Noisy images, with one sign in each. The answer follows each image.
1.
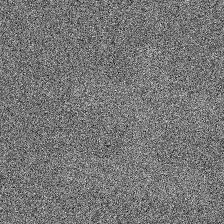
plus-minus sign
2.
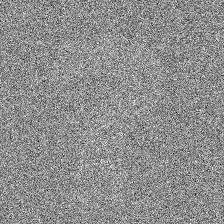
question mark
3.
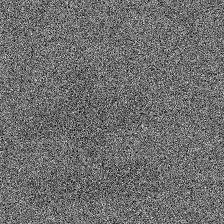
plus-minus sign
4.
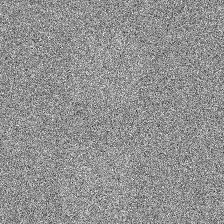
colon
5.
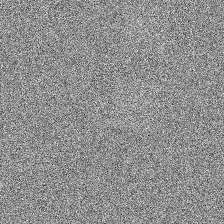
colon
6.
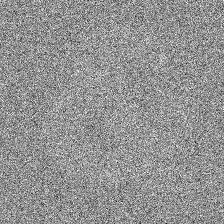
ampersand
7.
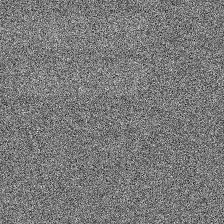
equals sign
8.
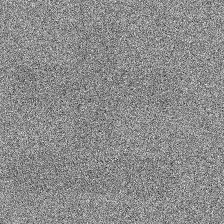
plus-minus sign
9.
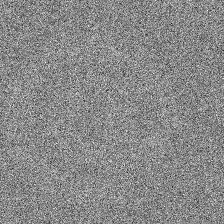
at sign
